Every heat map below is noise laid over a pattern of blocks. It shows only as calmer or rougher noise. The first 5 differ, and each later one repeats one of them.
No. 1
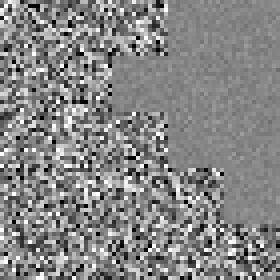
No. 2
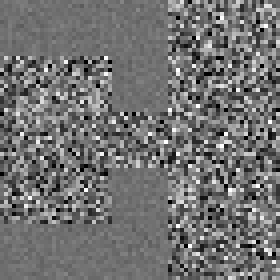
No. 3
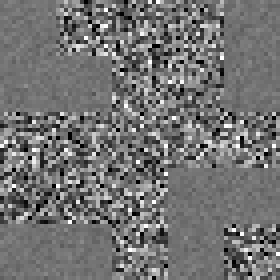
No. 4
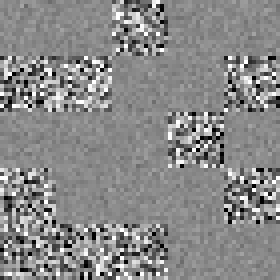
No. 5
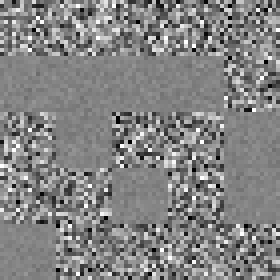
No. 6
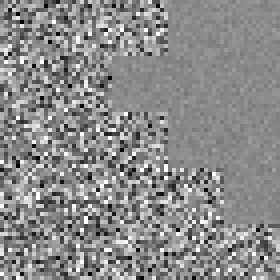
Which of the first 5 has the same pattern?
1
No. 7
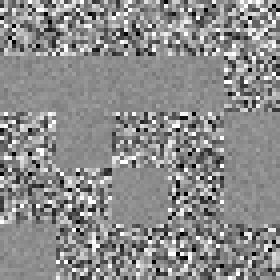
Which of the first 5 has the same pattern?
5
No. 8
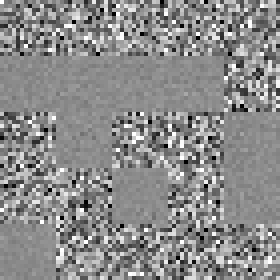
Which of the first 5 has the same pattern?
5
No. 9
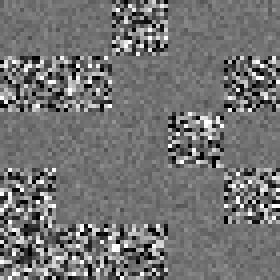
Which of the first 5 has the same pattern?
4
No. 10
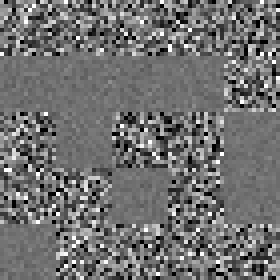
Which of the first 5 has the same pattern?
5
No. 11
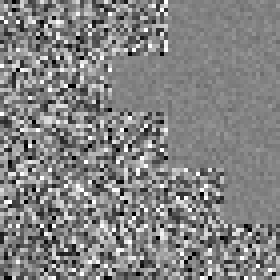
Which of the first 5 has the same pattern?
1
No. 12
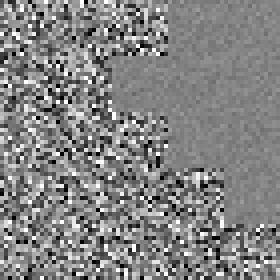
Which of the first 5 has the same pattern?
1
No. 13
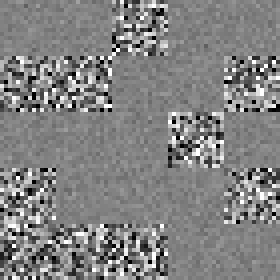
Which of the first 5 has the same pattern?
4
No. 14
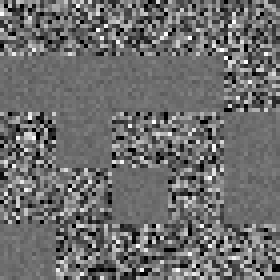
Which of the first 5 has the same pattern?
5
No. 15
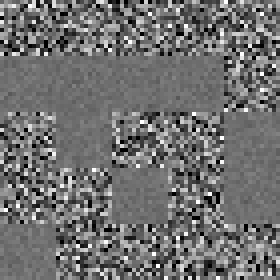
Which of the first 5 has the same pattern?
5
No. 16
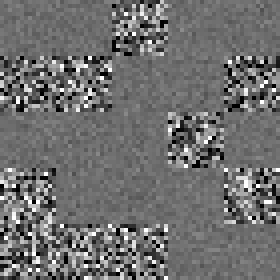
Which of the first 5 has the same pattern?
4
